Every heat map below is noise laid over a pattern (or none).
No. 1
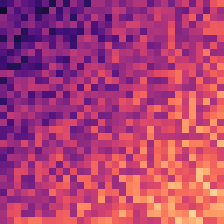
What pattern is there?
a smooth slope
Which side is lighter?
bottom right
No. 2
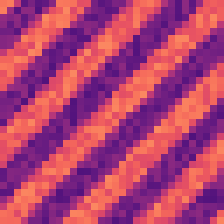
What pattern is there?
diagonal stripes
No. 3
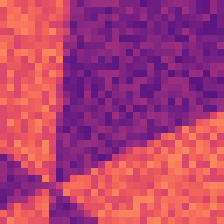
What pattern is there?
spokes from one point
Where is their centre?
bottom left
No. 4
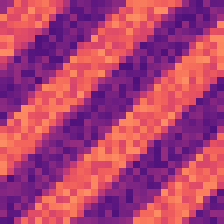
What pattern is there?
diagonal stripes
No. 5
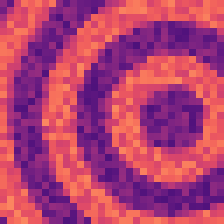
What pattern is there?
rings round one point
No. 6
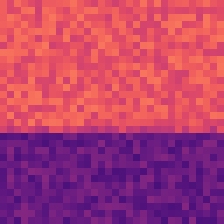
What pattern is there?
a sharp edge
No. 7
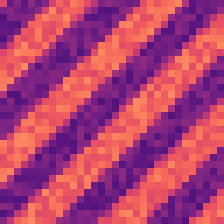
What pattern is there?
diagonal stripes
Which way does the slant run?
bottom left to top right
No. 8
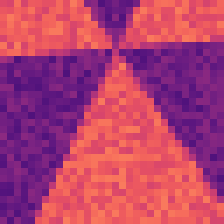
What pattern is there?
spokes from one point
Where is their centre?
top middle
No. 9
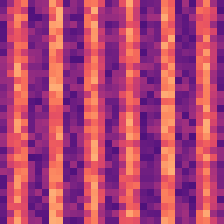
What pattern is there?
vertical stripes
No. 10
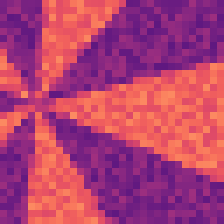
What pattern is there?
spokes from one point
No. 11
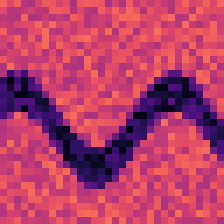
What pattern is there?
a wavy band
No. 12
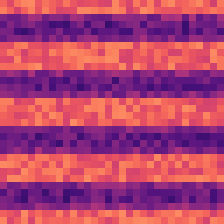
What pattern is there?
horizontal stripes
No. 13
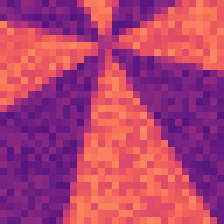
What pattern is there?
spokes from one point
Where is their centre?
top middle
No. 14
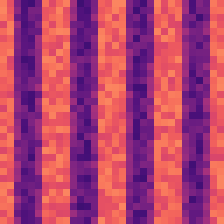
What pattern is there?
vertical stripes
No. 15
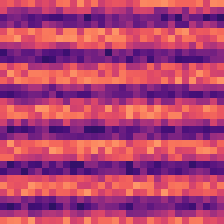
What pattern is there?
horizontal stripes
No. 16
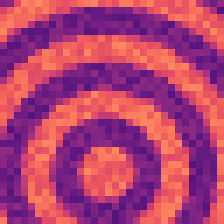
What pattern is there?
rings round one point
